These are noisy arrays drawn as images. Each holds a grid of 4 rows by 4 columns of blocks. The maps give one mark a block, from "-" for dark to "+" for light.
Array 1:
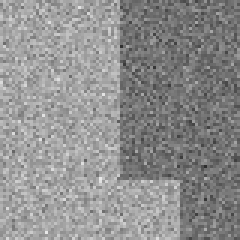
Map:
+ + - -
+ + - -
+ + - -
+ + + -
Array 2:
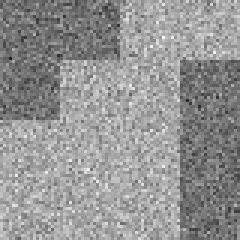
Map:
- - + +
- + + -
+ + + -
+ + + -
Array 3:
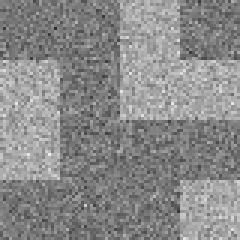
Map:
- - + -
+ - + +
+ - - -
- - - +
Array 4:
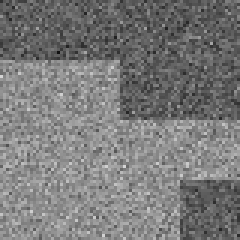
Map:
- - - -
+ + - -
+ + + +
+ + + -
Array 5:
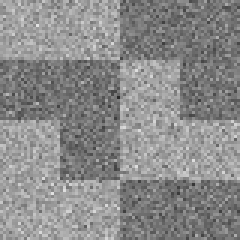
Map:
+ + - -
- - + -
+ - + +
+ + - -
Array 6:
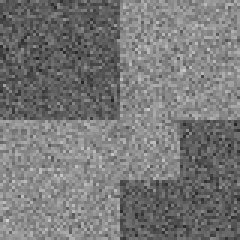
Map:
- - + +
- - + +
+ + + -
+ + - -
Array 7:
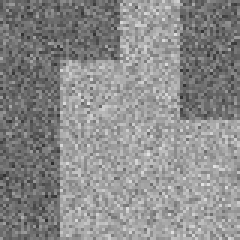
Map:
- - + -
- + + -
- + + +
- + + +
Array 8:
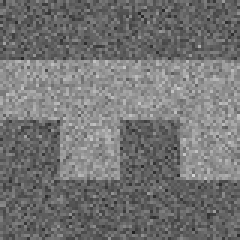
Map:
- - - -
+ + + +
- + - +
- - - -
